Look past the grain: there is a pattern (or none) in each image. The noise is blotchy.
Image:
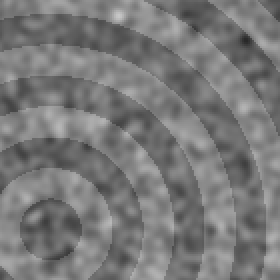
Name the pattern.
rings round one point
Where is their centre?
bottom left
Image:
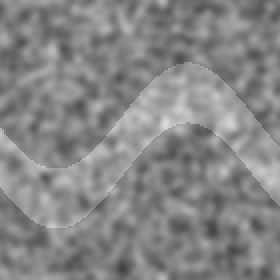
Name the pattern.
a wavy band
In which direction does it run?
left to right
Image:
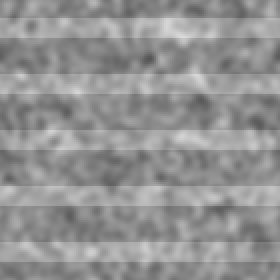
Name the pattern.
horizontal stripes
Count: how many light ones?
5
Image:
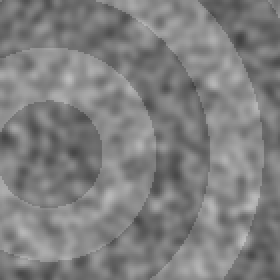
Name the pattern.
rings round one point
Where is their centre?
middle left
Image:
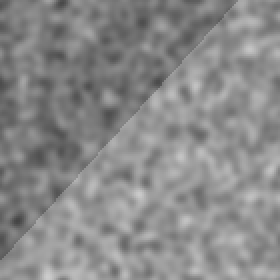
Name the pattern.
a sharp edge
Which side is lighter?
bottom right
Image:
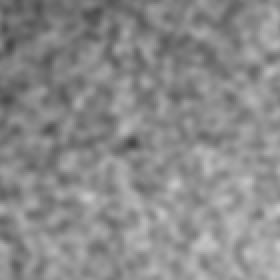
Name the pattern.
a smooth slope
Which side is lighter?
bottom right
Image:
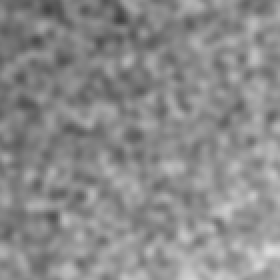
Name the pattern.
a smooth slope
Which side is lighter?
bottom right
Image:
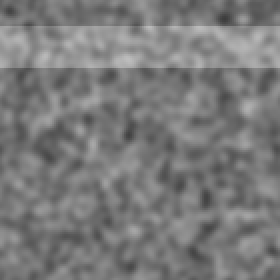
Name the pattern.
one horizontal stripe
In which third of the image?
top
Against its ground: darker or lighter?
lighter
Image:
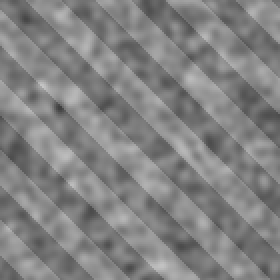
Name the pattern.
diagonal stripes
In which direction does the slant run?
top left to bottom right
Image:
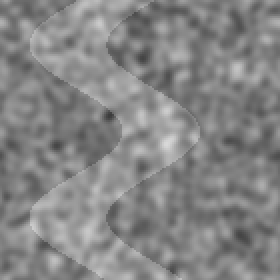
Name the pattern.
a wavy band
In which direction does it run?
top to bottom
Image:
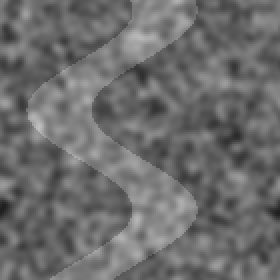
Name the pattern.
a wavy band
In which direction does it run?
top to bottom
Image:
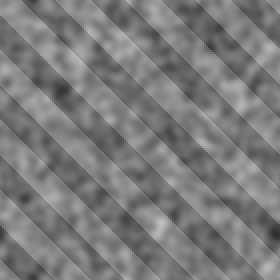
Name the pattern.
diagonal stripes
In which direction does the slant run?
top left to bottom right
